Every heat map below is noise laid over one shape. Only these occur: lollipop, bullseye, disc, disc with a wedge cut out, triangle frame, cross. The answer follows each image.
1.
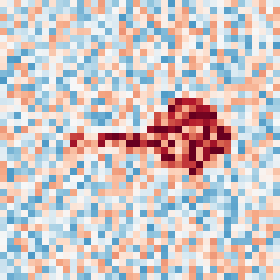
red lollipop
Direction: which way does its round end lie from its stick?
right
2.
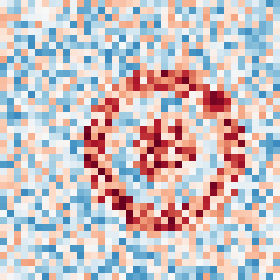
red bullseye
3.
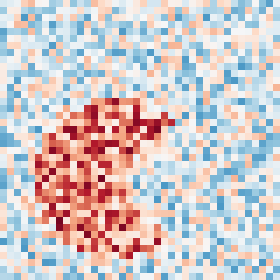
red disc with a wedge cut out
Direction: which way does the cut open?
right
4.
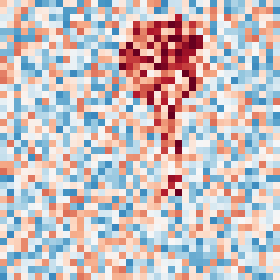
red lollipop
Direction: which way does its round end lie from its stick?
up
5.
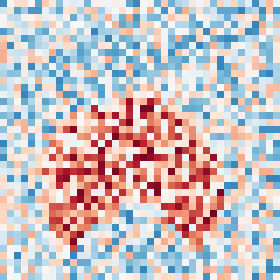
red disc with a wedge cut out
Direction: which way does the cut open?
down
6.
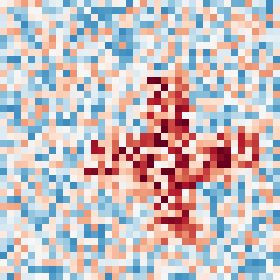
red cross
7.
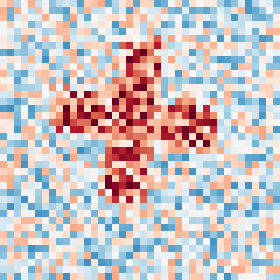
red cross
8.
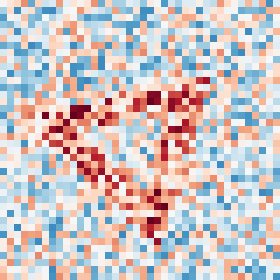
red triangle frame
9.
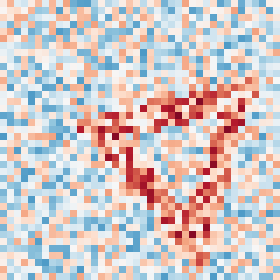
red triangle frame
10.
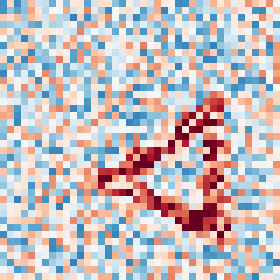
red triangle frame
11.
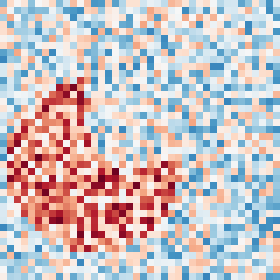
red disc with a wedge cut out
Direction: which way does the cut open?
up and right
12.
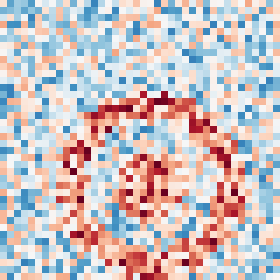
red bullseye
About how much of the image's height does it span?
two thirds
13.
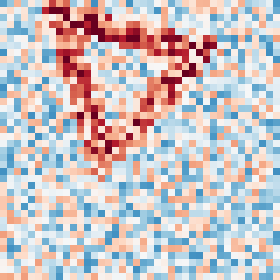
red triangle frame
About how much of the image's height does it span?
two thirds
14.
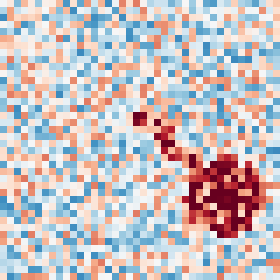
red lollipop
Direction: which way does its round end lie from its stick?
down and right
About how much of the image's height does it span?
half
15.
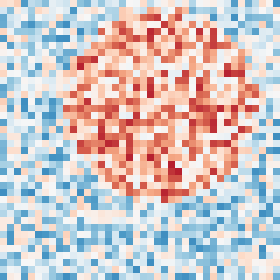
red disc
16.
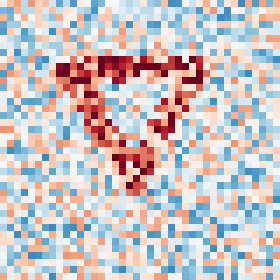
red triangle frame
